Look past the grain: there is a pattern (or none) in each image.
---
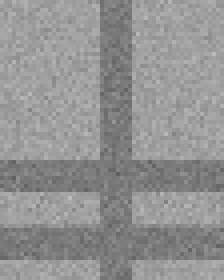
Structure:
bands of rows crossing bands of columns
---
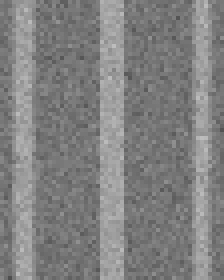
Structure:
bands of columns
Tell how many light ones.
3
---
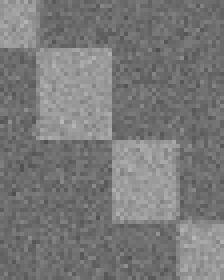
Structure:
blocks along the diagonal
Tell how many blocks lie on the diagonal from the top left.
4
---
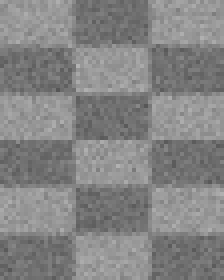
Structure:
a checkerboard
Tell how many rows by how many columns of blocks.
6 by 3
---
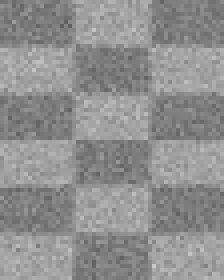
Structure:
a checkerboard
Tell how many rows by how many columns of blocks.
6 by 3
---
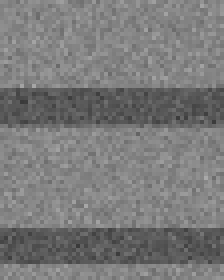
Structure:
bands of rows
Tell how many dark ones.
2
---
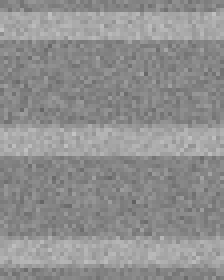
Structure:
bands of rows
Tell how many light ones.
3
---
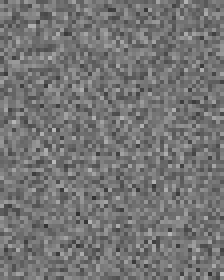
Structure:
only noise
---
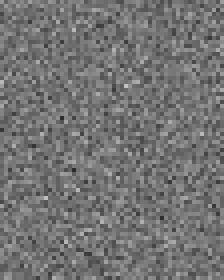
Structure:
only noise
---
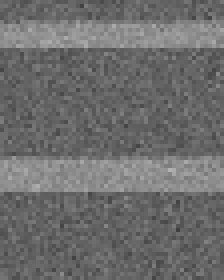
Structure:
bands of rows
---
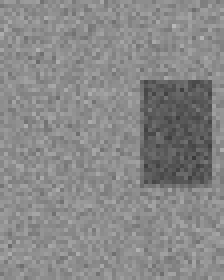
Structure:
one block
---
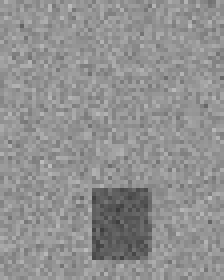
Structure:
one block
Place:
bottom middle
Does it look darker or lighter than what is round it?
darker
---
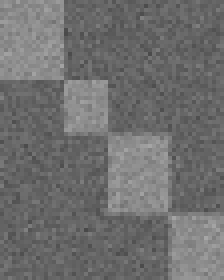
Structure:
blocks along the diagonal
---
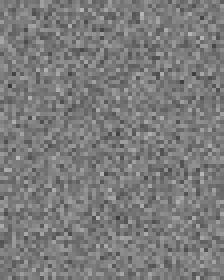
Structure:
only noise
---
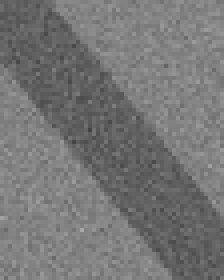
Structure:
a diagonal band
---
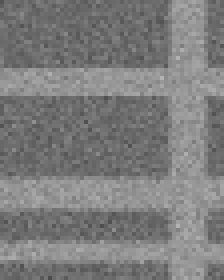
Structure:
bands of rows crossing bands of columns
